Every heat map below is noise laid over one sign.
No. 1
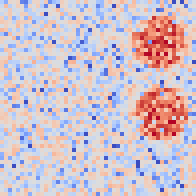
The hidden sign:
colon
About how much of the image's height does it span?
two thirds
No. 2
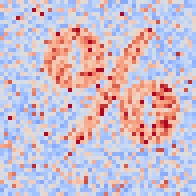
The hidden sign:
percent sign
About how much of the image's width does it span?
two thirds
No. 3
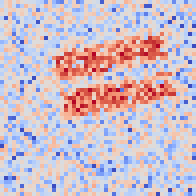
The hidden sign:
equals sign
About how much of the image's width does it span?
two thirds
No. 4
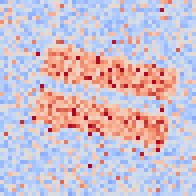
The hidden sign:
equals sign
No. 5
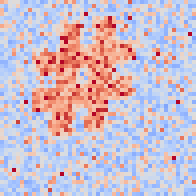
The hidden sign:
hash sign
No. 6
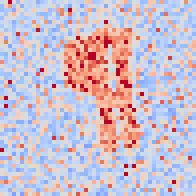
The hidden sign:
pilcrow
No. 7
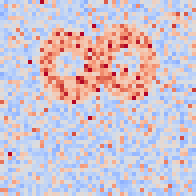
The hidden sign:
infinity sign
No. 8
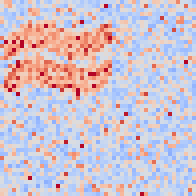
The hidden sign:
approximately sign
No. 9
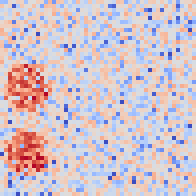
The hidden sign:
colon
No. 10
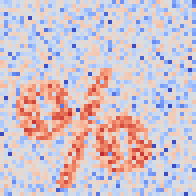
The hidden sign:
percent sign
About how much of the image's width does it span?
two thirds
